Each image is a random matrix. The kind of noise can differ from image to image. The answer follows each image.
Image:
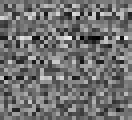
rows of uneven size
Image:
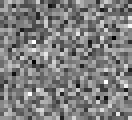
independent entries
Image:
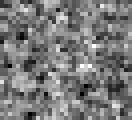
blotchy
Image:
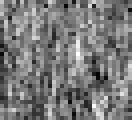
streaked along the columns
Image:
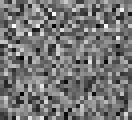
low rank plus noise
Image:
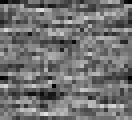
streaked along the rows
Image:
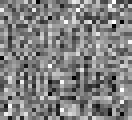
low rank plus noise
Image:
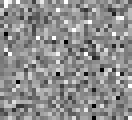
heavy tails
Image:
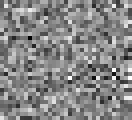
low rank plus noise
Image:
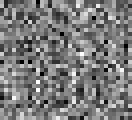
low rank plus noise
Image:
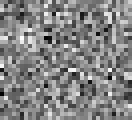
low rank plus noise
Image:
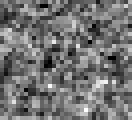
blotchy
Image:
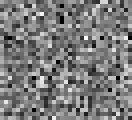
low rank plus noise
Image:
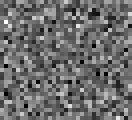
independent entries
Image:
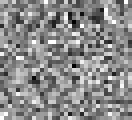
low rank plus noise
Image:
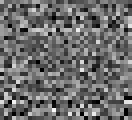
low rank plus noise
